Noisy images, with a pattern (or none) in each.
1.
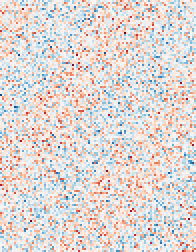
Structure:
diagonal stripes
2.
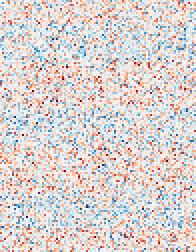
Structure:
horizontal stripes
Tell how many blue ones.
3
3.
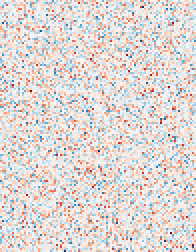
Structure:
only noise
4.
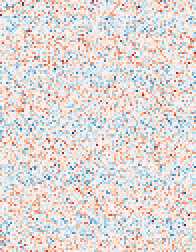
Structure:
horizontal stripes
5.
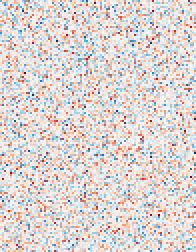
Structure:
only noise
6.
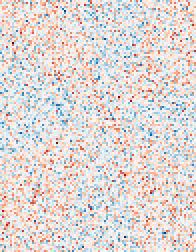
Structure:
spokes from one point
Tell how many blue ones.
4
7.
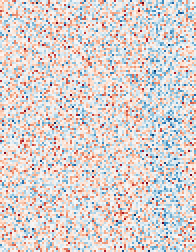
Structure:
one vertical stripe
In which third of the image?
right
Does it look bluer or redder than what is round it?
bluer
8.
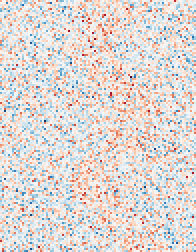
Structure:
a wavy band
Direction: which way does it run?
top to bottom
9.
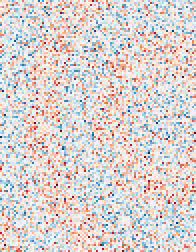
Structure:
rings round one point
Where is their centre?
middle right
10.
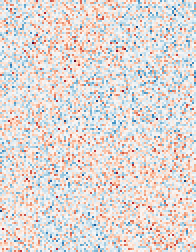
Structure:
spokes from one point
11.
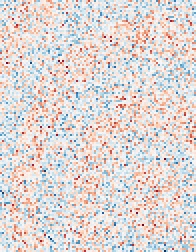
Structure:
rings round one point
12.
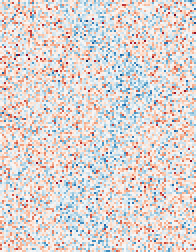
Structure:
a wavy band
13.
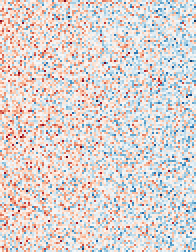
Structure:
a smooth slope
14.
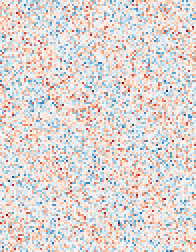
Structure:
diagonal stripes
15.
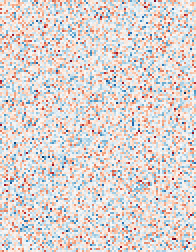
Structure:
only noise
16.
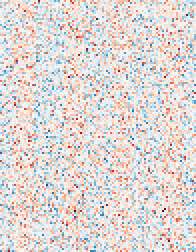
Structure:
vertical stripes
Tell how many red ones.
4
